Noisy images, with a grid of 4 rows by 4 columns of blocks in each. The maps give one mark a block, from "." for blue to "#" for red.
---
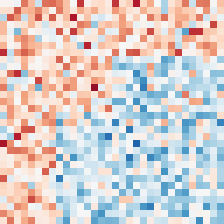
# # # #
# # . .
# . . .
# . . .
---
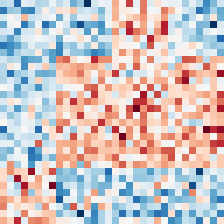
. . # .
. # # #
. # # #
# . . .
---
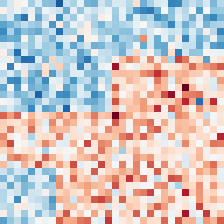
. . . .
. . # #
# # # #
. # # #
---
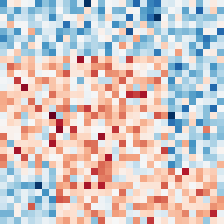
. . . .
# # # .
# # # .
. # # #
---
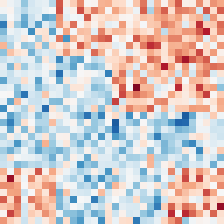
. # # #
. . # #
. . . .
# . . #
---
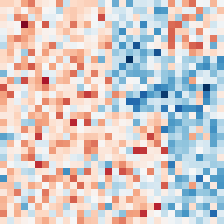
# # . #
# # . .
# # # .
# # # .
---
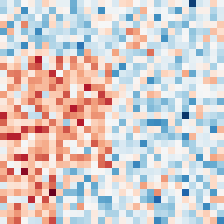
. . . .
# # . .
# # . .
# . . .
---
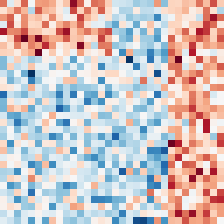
# # . #
. . . #
. . . #
. . . #
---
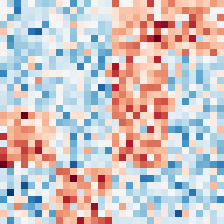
. . # #
. . # .
# . # .
. # . .
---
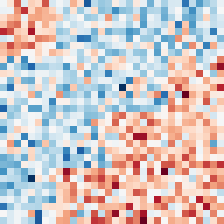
# . . .
. . . #
. . # #
. # # #
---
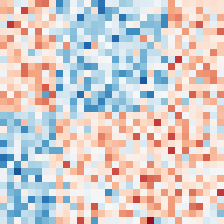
# . . #
# . . #
. # # #
. # # #
